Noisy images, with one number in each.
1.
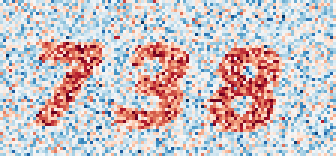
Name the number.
738
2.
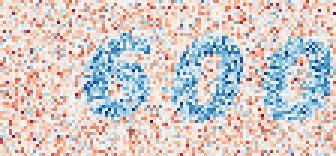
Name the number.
600
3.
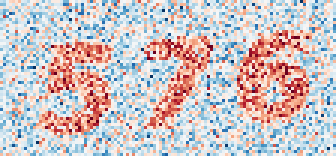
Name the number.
576
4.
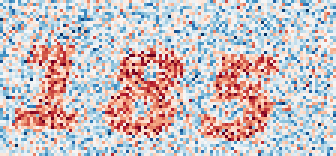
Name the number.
185
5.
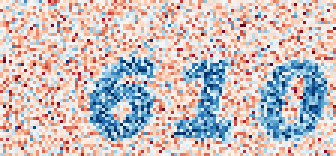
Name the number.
610
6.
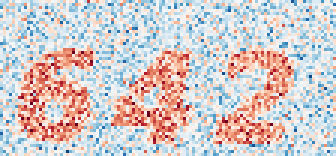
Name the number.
642
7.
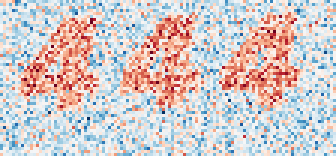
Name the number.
444
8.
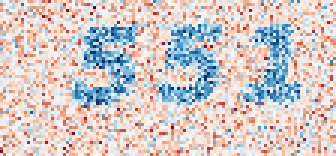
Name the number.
551
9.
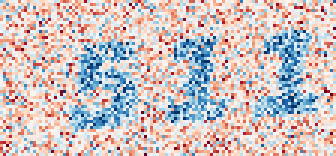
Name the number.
511
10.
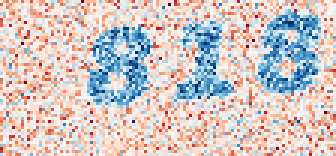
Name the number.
818
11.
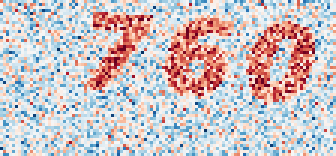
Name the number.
760
